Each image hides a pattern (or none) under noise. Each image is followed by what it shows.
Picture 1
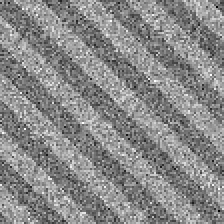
diagonal stripes
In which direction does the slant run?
top left to bottom right
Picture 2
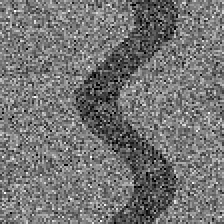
a wavy band
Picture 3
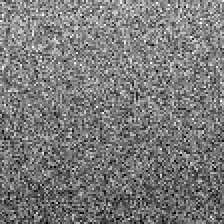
a smooth slope
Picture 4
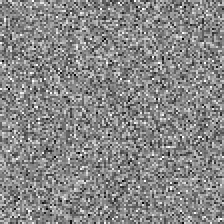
only noise
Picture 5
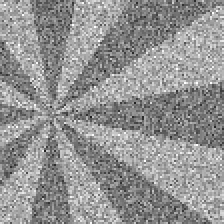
spokes from one point
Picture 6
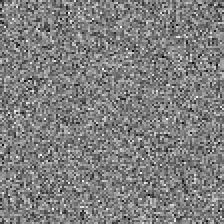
only noise
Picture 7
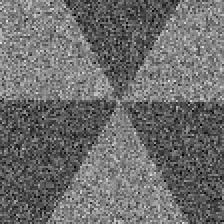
spokes from one point
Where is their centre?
centre
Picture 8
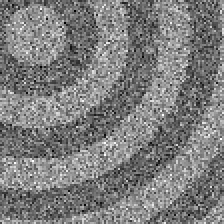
rings round one point
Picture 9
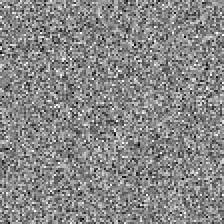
only noise
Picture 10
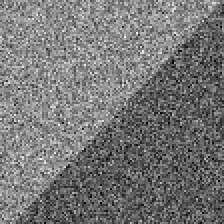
a sharp edge
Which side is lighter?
top left
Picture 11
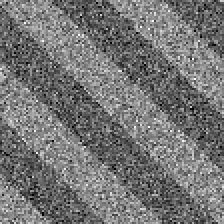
diagonal stripes
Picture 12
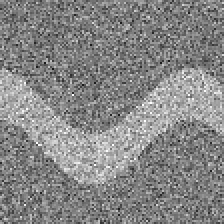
a wavy band
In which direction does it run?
left to right
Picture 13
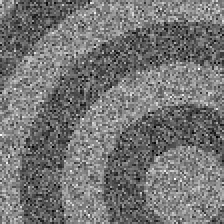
rings round one point
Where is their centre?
bottom right
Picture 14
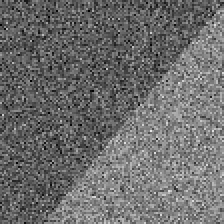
a sharp edge
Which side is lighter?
bottom right
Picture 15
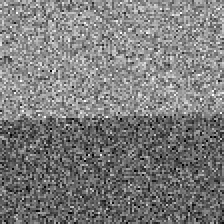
a sharp edge
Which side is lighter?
top
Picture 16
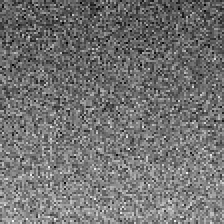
a smooth slope
